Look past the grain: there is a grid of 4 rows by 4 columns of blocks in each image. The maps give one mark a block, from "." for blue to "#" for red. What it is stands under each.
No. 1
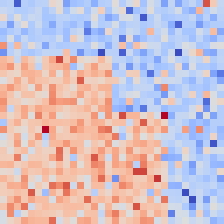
. . . .
# # . .
# # # .
# # # .
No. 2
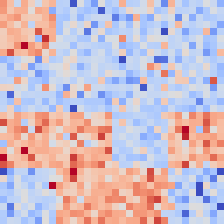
# . . .
. . . .
# # . #
. # # .
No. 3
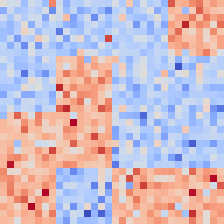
. . . #
. # . .
# # . .
# . # #
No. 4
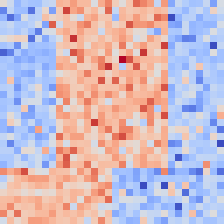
. # # .
. # # .
. # # .
# # . .
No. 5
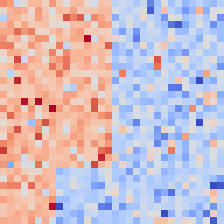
# # . .
# # . .
# # . .
# . . .
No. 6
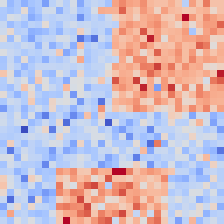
. . # #
. . # #
. . . .
. # # .
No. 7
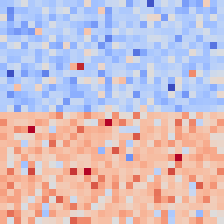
. . . .
. . . .
# # # #
# # # #
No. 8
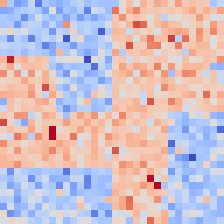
. . # #
# . # #
# # # .
. . # .
